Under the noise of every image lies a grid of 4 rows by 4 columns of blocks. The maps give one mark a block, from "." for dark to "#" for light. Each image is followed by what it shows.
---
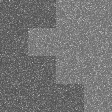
..##
.###
..##
...#
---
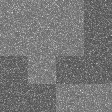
###.
###.
.#..
..##
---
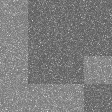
#...
#...
#..#
###.
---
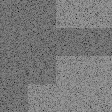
..##
....
..##
.###
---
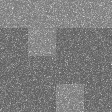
####
.#..
....
..#.
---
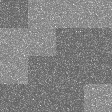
.###
##..
#...
...#
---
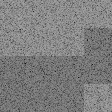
####
###.
....
...#
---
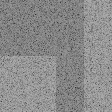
...#
...#
##.#
##.#
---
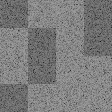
.##.
#.#.
#.##
.###
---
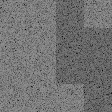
##.#
##..
##..
###.
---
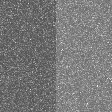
..##
..##
..##
..##
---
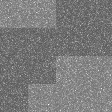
##..
....
..##
.###
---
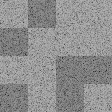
#.##
.###
##..
.#.#
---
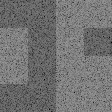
..##
#.#.
#.##
..##
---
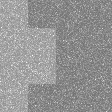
#...
##..
##..
#...
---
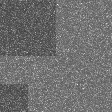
..##
..##
####
.###
